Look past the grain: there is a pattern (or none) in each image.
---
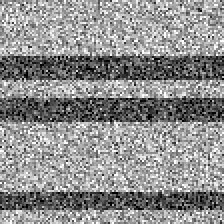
bands of rows
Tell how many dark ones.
3
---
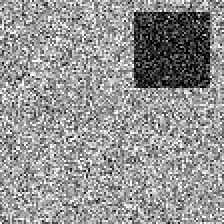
one block
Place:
top right
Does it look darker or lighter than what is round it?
darker
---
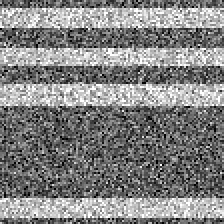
bands of rows
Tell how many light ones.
4
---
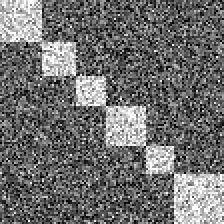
blocks along the diagonal
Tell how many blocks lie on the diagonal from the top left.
6
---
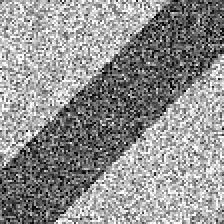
a diagonal band
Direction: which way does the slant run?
bottom left to top right
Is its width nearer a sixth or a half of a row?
a half
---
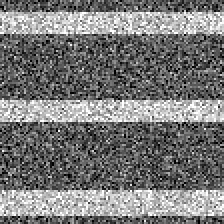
bands of rows
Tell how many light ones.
3
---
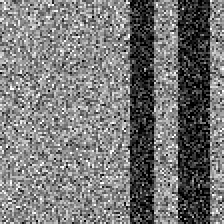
bands of columns
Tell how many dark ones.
2
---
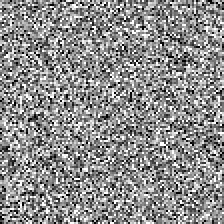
only noise
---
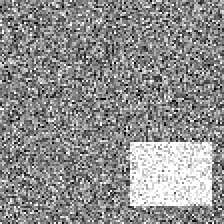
one block
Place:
bottom right
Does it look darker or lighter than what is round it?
lighter
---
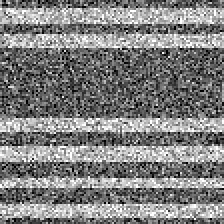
bands of rows
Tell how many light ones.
6
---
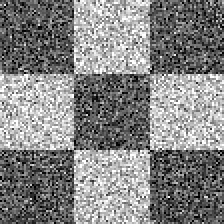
a checkerboard
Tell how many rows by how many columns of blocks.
3 by 3
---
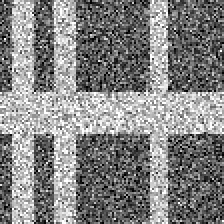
bands of rows crossing bands of columns
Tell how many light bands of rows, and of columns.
1 and 3
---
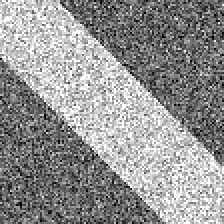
a diagonal band
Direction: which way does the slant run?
top left to bottom right
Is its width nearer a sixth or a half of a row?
a half
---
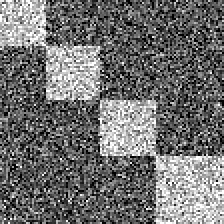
blocks along the diagonal
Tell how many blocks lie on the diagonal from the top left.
4
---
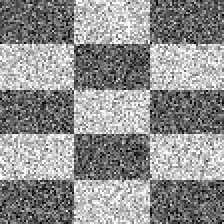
a checkerboard
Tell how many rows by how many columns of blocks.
5 by 3
